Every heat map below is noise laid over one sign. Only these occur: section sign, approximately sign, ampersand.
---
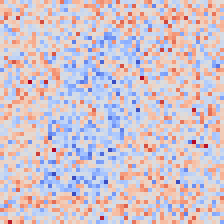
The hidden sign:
section sign
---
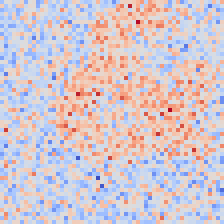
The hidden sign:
ampersand
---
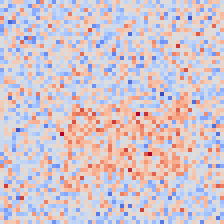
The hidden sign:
approximately sign
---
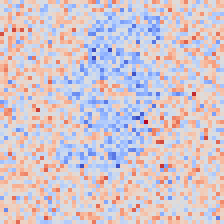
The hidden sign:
section sign
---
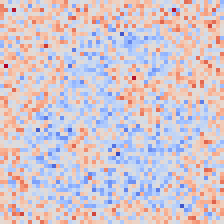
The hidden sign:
ampersand
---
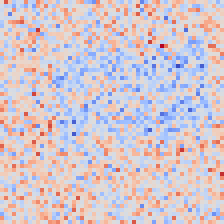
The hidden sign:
approximately sign
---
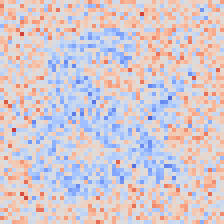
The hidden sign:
ampersand
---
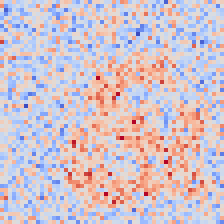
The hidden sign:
ampersand
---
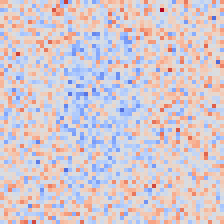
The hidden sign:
section sign
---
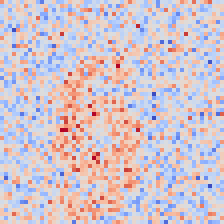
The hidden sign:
section sign
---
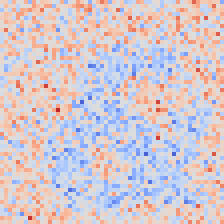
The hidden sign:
ampersand
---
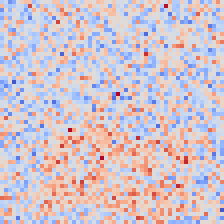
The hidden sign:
approximately sign
